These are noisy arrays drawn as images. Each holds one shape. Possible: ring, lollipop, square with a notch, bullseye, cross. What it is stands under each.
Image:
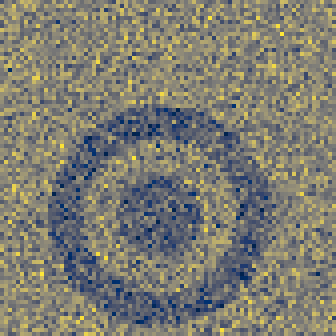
bullseye
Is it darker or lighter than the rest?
darker
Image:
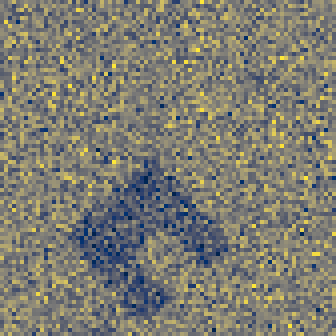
square with a notch
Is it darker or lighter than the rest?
darker
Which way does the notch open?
down and right
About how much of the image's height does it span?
half
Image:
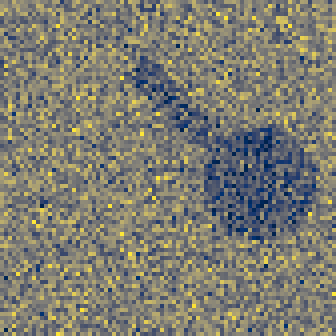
lollipop
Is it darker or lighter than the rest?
darker
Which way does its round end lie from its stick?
down and right
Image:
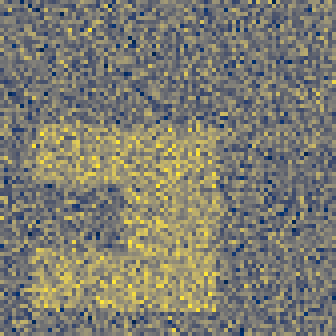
square with a notch
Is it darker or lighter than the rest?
lighter
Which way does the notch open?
left
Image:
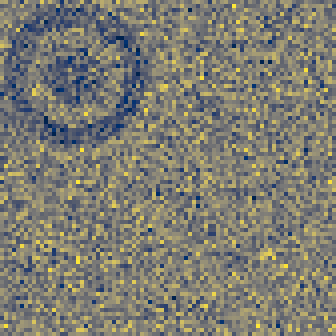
bullseye
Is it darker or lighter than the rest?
darker
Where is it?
top left
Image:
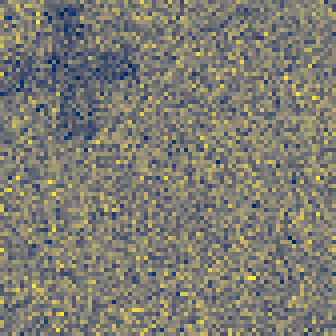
cross
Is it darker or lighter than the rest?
darker
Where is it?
top left
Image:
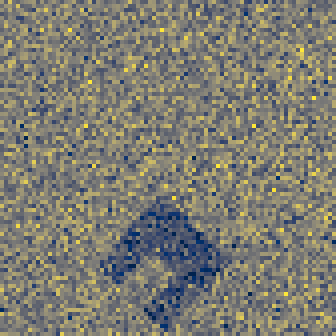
square with a notch
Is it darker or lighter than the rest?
darker
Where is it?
bottom middle
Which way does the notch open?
down and left
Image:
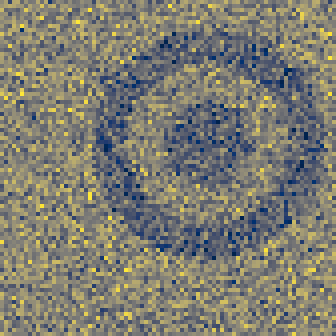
bullseye
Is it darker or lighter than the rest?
darker
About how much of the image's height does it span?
two thirds
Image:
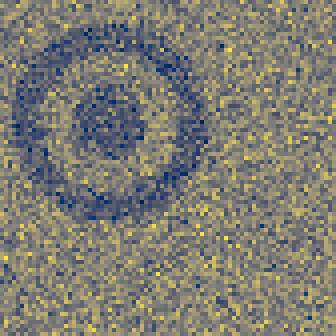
bullseye
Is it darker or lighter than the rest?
darker
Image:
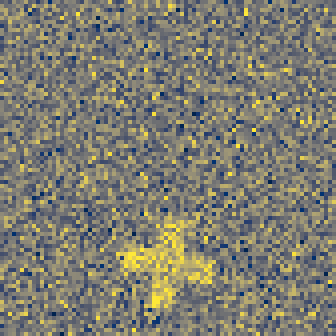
cross
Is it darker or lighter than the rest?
lighter
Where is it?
bottom middle
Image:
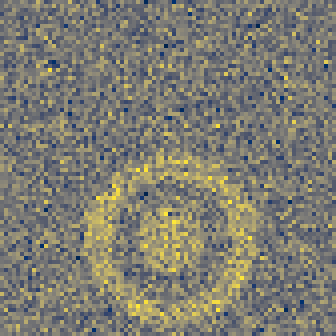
bullseye
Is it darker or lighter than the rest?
lighter
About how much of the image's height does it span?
half
